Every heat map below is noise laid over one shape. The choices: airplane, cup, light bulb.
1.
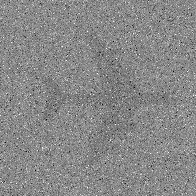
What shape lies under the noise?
airplane
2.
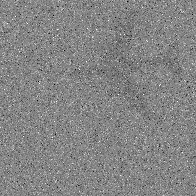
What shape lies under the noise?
airplane
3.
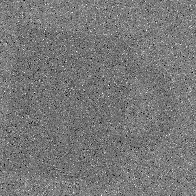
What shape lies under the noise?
cup
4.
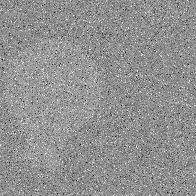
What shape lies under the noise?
light bulb
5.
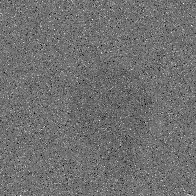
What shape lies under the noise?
light bulb
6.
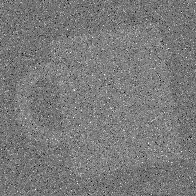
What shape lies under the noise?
cup
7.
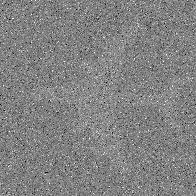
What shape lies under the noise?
airplane
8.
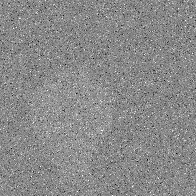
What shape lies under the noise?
light bulb
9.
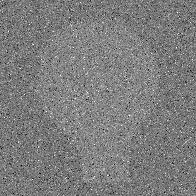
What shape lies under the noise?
light bulb
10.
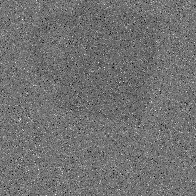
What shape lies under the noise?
cup
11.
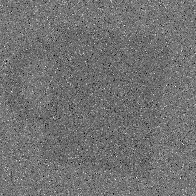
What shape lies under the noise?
cup
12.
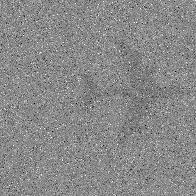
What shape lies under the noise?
airplane
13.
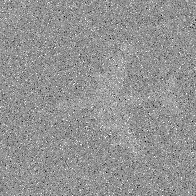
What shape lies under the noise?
airplane
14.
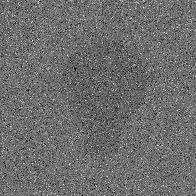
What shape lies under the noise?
light bulb
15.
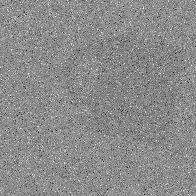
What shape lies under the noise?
cup
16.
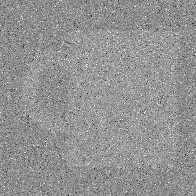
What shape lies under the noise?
cup
